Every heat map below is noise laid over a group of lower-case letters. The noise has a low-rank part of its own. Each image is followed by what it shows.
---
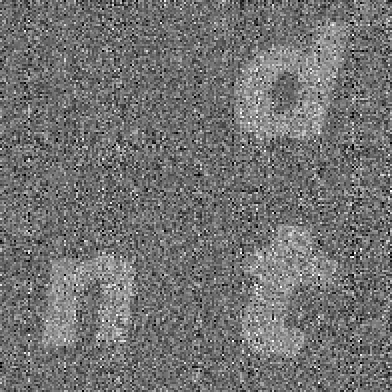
top right: d; bottom left: n; bottom right: t
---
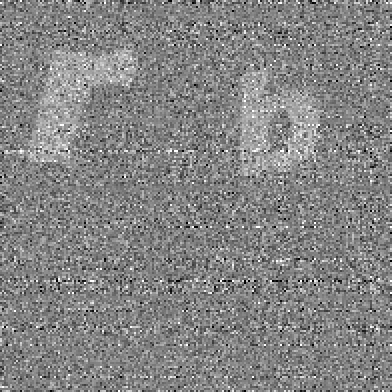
top left: r; top right: b
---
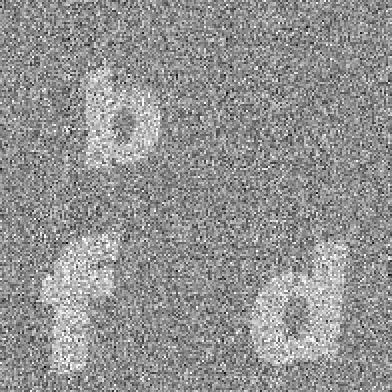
top left: b; bottom left: f; bottom right: d
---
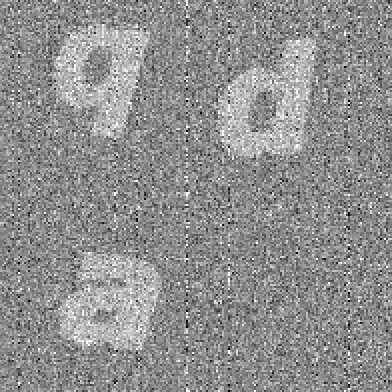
top left: q; top right: d; bottom left: a
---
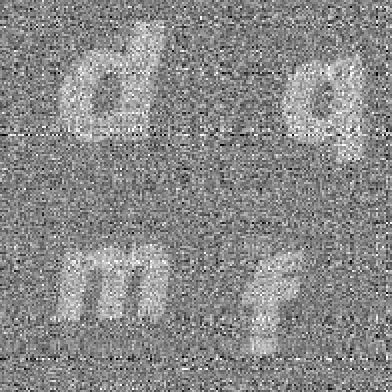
top left: d; top right: q; bottom left: m; bottom right: f
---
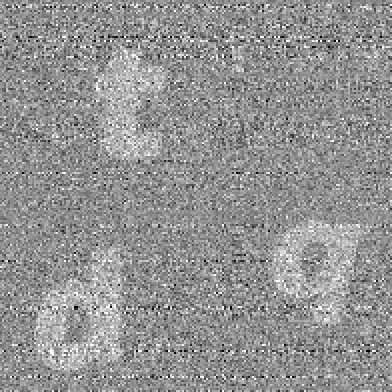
top left: t; bottom left: d; bottom right: q
